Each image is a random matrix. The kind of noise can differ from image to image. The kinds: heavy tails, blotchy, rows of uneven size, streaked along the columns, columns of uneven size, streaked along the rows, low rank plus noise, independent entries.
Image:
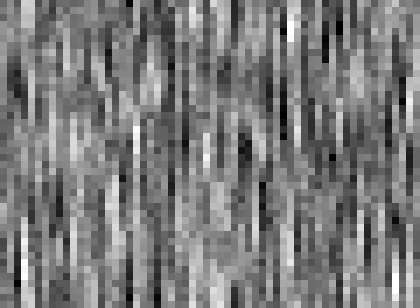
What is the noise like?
streaked along the columns
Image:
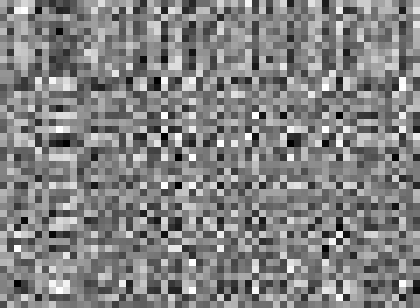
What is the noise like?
low rank plus noise
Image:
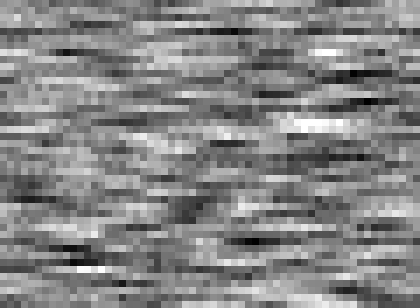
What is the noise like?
streaked along the rows
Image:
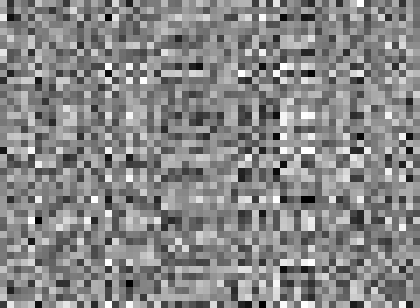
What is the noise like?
low rank plus noise
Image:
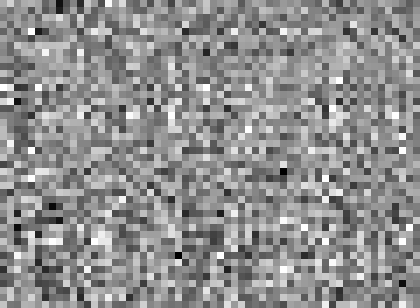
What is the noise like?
low rank plus noise
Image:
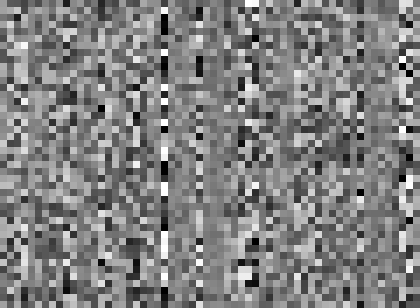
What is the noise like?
columns of uneven size
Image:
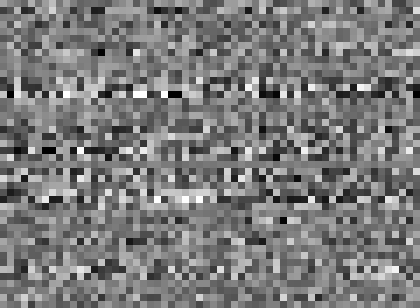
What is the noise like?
rows of uneven size
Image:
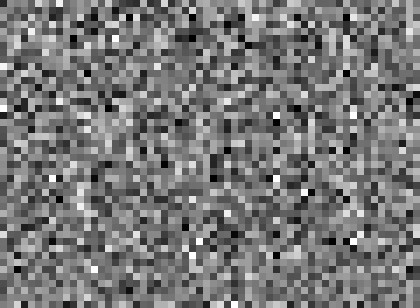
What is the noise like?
low rank plus noise
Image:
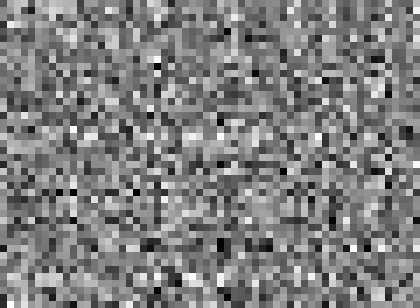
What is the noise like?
low rank plus noise
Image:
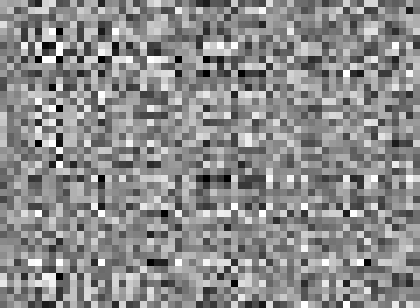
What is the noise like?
low rank plus noise
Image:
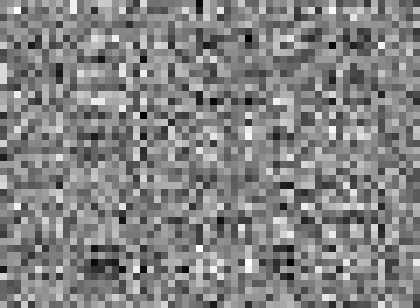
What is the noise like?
low rank plus noise
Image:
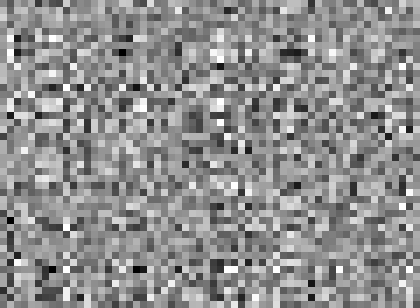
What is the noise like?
low rank plus noise
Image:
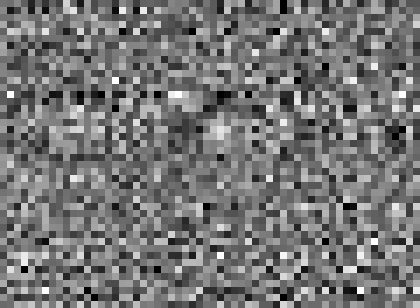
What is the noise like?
low rank plus noise
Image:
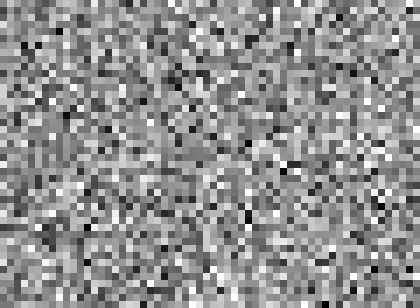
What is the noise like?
independent entries
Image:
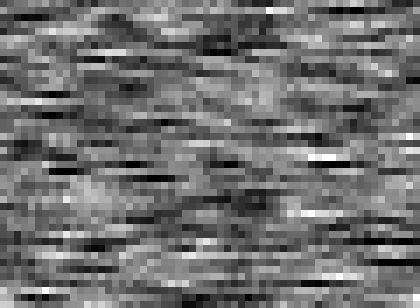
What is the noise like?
streaked along the rows
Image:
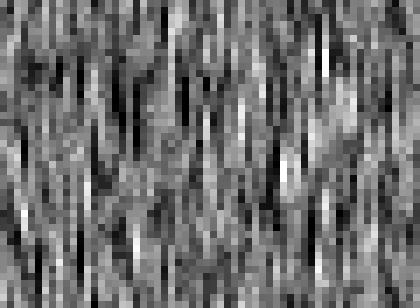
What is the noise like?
streaked along the columns
